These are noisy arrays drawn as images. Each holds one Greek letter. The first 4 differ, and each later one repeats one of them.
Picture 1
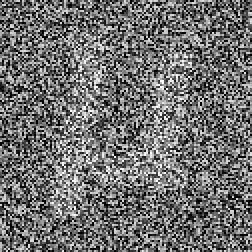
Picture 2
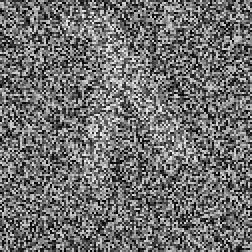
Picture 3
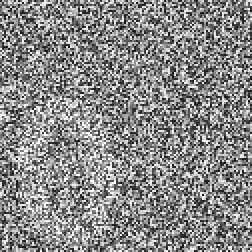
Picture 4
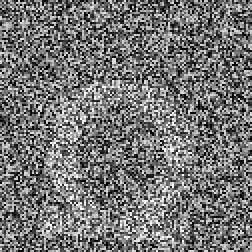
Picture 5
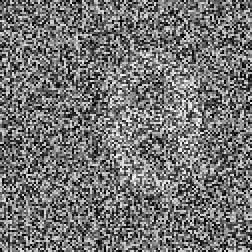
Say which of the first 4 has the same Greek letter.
3
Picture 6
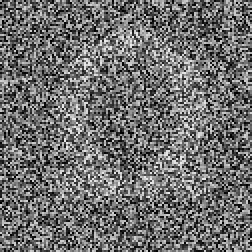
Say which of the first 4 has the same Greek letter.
4
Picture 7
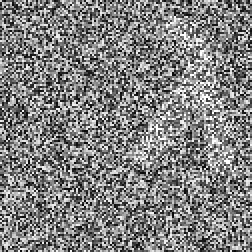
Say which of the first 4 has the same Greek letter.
2
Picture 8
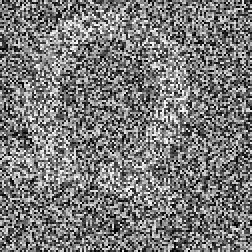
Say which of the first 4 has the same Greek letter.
4
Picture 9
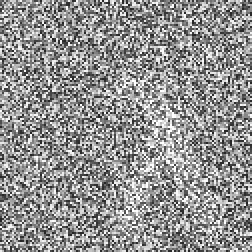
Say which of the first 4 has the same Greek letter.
2
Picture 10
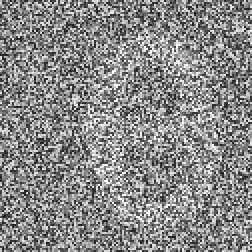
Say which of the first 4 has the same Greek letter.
3
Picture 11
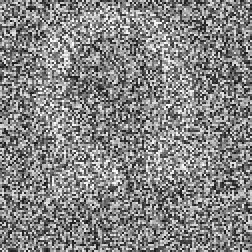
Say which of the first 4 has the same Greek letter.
4
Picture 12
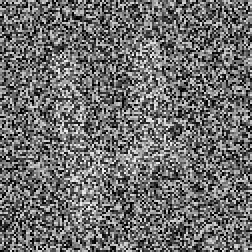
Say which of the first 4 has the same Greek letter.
1
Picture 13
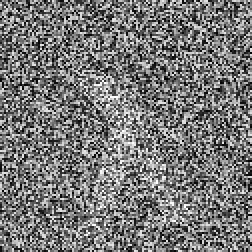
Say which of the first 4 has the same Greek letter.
2
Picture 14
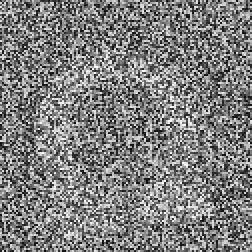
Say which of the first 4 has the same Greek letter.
4
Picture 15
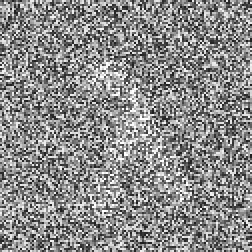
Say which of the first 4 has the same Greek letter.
2
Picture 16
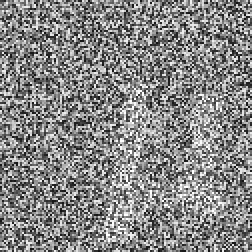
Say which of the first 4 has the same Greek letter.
1
